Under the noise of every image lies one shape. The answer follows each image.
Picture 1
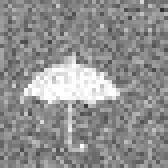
umbrella
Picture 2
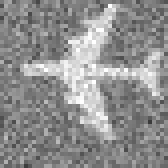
airplane
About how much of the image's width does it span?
nearly all
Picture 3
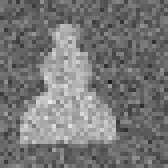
chess pawn
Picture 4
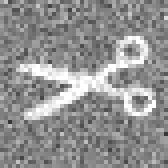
pair of scissors
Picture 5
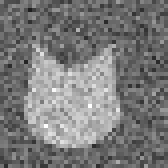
cat's head
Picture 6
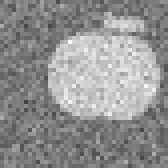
apple
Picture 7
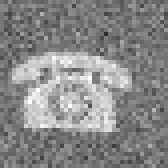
telephone
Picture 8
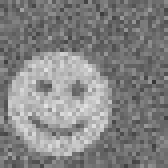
smiling face
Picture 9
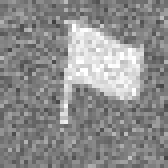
flag
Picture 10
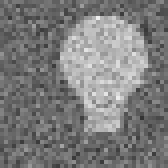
light bulb
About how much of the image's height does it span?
two thirds
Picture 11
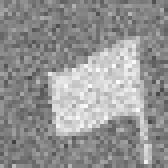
flag
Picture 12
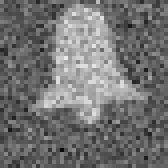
bell
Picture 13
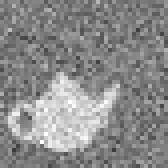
teapot
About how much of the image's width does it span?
two thirds
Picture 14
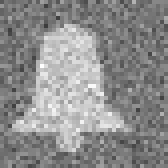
bell
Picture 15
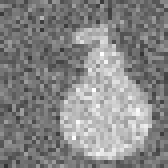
pear
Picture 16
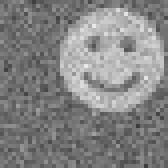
smiling face
